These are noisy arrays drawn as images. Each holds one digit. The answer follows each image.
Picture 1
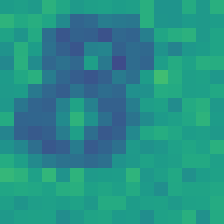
8
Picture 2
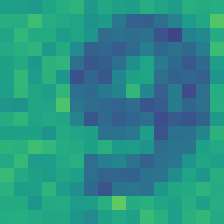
9
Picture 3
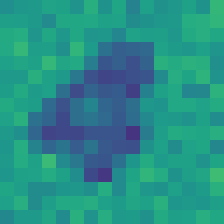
4
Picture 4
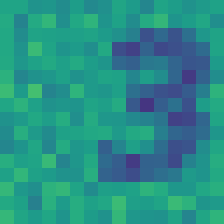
3
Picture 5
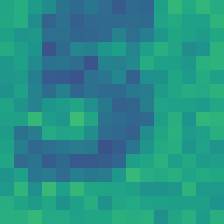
5
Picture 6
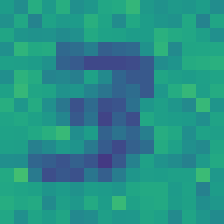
3
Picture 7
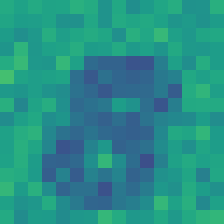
8
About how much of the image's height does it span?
two thirds
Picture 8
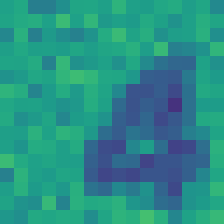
4
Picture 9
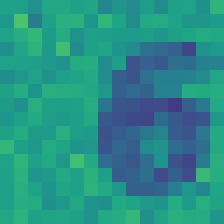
6
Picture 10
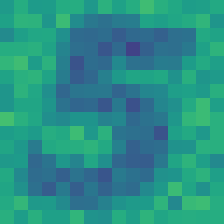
5
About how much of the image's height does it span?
nearly all
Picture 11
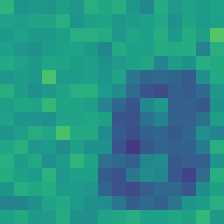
8
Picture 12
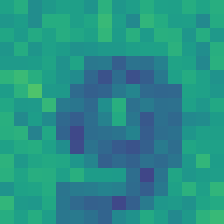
9
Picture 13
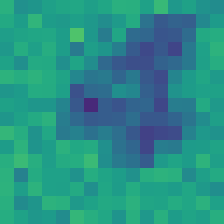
4
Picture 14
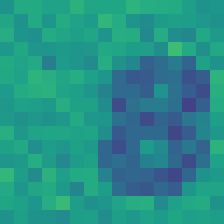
8
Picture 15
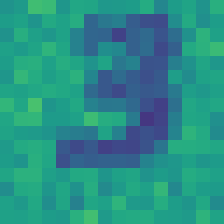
3
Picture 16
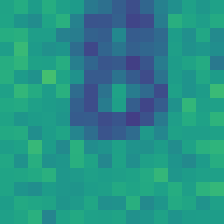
8
